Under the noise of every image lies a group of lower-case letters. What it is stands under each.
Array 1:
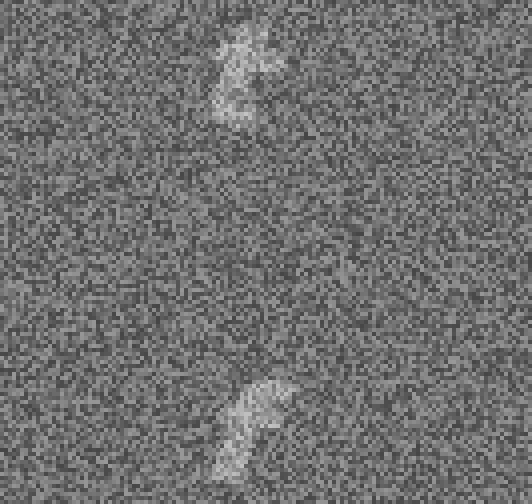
top middle: t; bottom middle: f
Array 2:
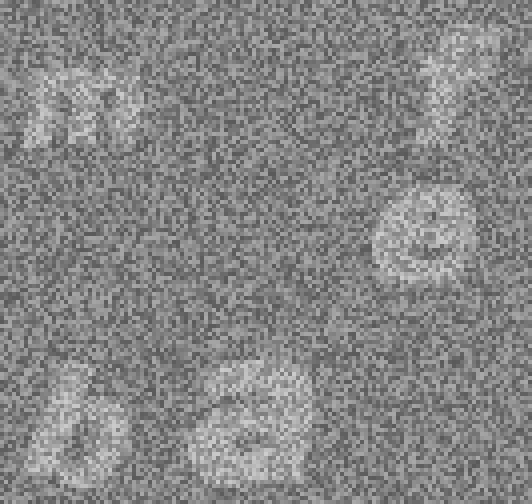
top left: m; top right: f; middle right: e; bottom left: b; bottom middle: a
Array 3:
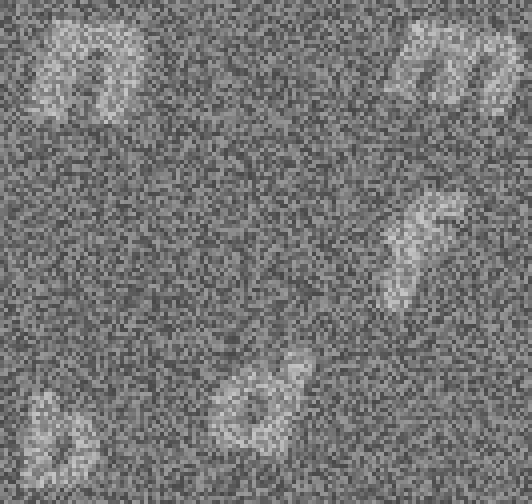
top left: n; top right: m; middle right: f; bottom left: b; bottom middle: d
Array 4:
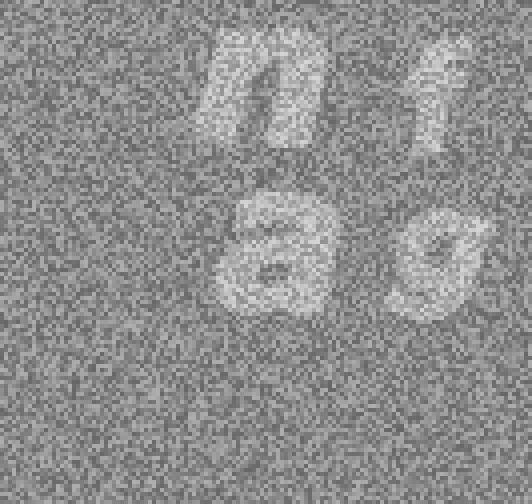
top middle: n; top right: f; centre: a; middle right: g
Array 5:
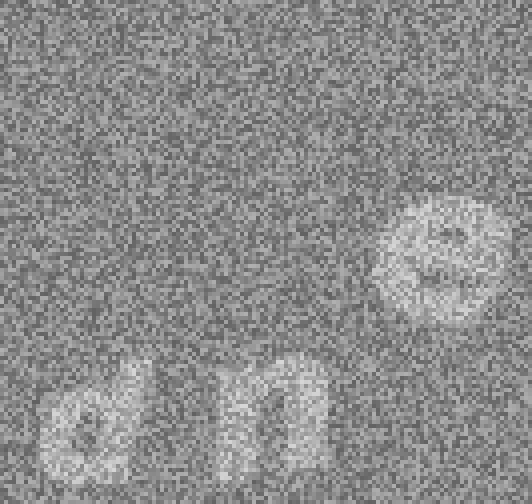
middle right: e; bottom left: d; bottom middle: n
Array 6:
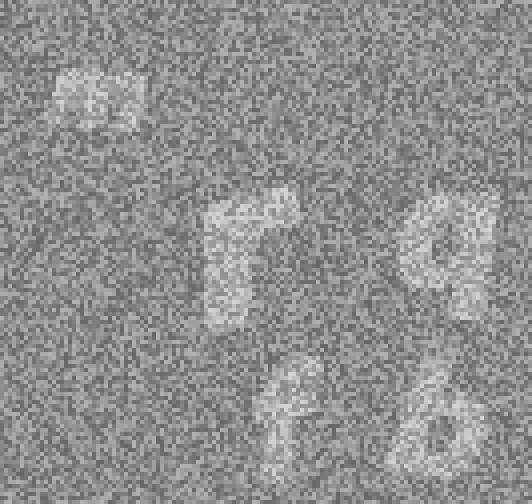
top left: m; centre: r; middle right: q; bottom middle: f; bottom right: b
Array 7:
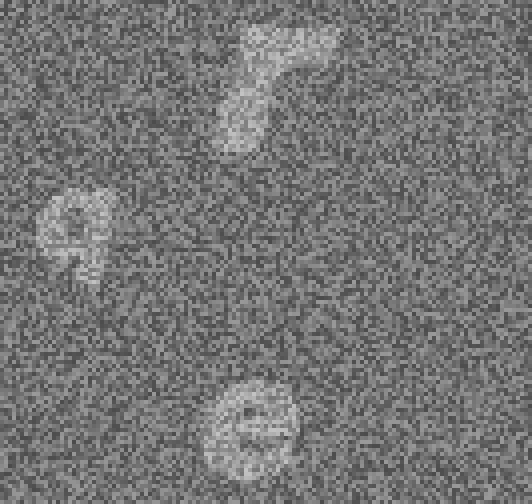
top middle: r; middle left: q; bottom middle: e
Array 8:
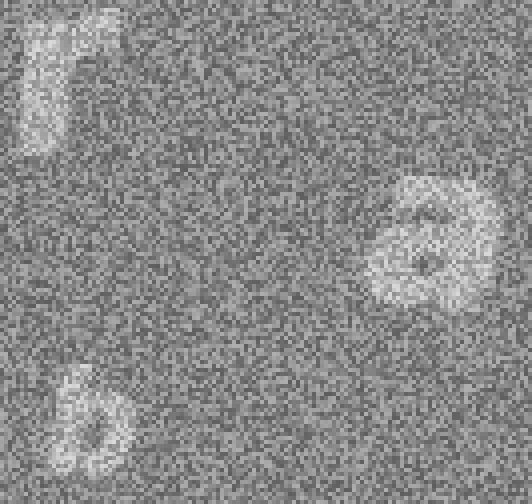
top left: r; middle right: a; bottom left: b
